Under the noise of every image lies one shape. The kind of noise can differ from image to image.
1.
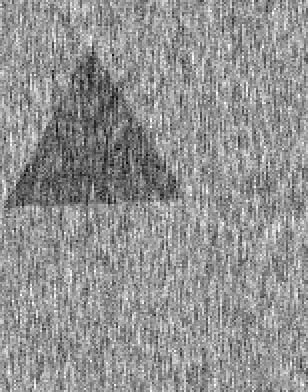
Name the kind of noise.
streaked along the columns
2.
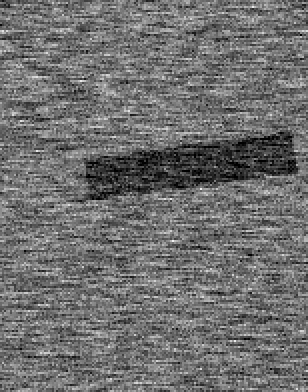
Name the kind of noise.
streaked along the rows
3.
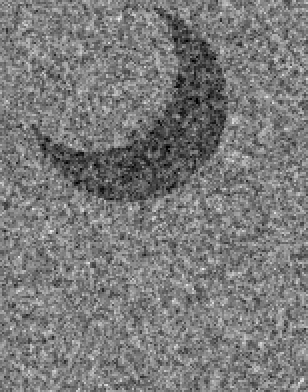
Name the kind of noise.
blotchy
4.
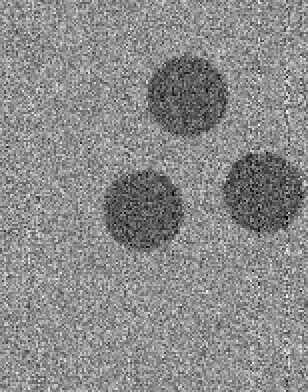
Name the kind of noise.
columns of uneven size
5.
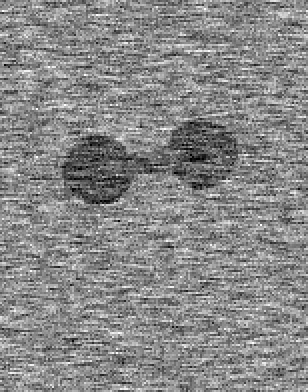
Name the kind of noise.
streaked along the rows
